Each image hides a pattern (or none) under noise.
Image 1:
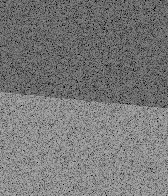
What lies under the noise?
a sharp edge
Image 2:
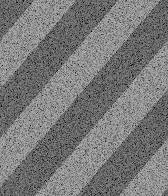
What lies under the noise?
diagonal stripes
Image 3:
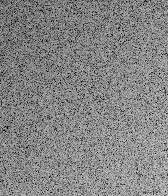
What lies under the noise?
a smooth slope
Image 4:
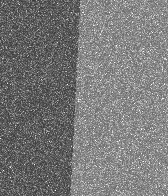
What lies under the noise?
a sharp edge
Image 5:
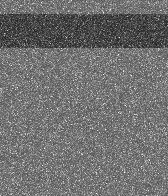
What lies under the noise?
one horizontal stripe
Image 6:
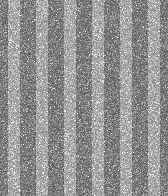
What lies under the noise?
vertical stripes
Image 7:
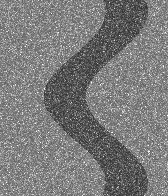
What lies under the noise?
a wavy band
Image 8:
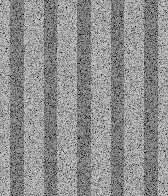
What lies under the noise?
vertical stripes
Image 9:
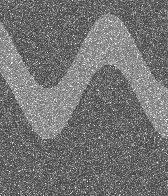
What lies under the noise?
a wavy band
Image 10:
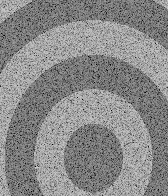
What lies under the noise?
rings round one point
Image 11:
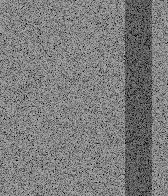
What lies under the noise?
one vertical stripe
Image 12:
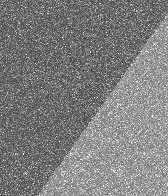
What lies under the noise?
a sharp edge
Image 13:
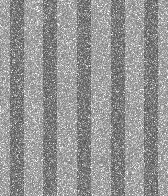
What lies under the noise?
vertical stripes
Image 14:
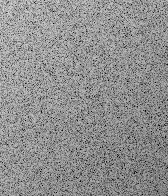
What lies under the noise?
a smooth slope
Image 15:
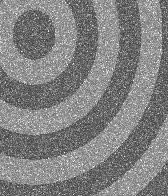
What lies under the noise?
rings round one point
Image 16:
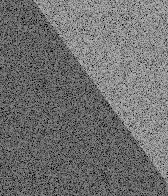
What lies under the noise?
a sharp edge
